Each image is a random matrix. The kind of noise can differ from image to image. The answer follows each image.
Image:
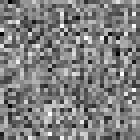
low rank plus noise
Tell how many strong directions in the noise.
five to eight
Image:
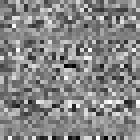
rows of uneven size
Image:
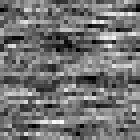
streaked along the rows
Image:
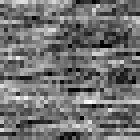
streaked along the rows
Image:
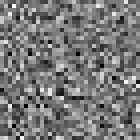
low rank plus noise
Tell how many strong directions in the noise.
two
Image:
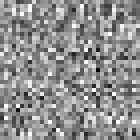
low rank plus noise
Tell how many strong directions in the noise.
one
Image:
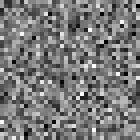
independent entries
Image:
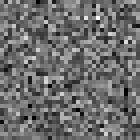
independent entries
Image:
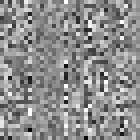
columns of uneven size
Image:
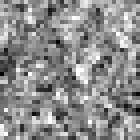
blotchy
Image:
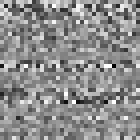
rows of uneven size
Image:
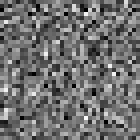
low rank plus noise
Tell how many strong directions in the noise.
five to eight
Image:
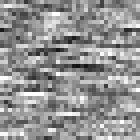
streaked along the rows
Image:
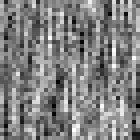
streaked along the columns
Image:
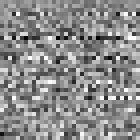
rows of uneven size
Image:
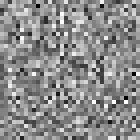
low rank plus noise
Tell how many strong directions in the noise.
five to eight
